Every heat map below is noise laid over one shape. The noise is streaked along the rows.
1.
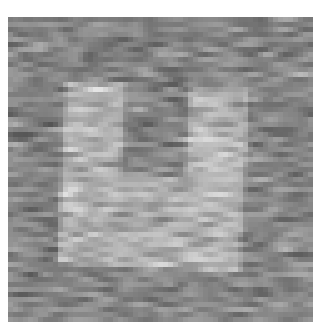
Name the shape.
square with a notch
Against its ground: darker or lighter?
lighter
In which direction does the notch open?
up
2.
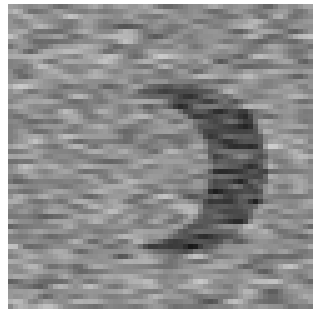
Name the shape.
crescent
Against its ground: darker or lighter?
darker
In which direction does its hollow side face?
left
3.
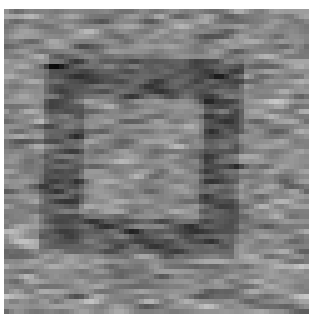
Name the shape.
square frame
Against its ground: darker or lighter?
darker
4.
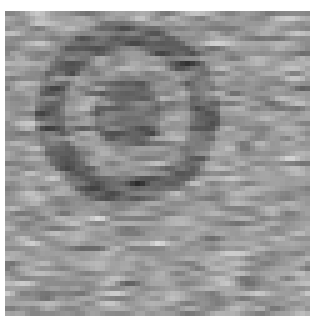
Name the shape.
bullseye
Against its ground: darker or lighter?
darker
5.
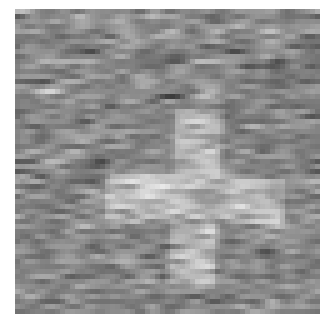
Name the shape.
cross
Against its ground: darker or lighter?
lighter
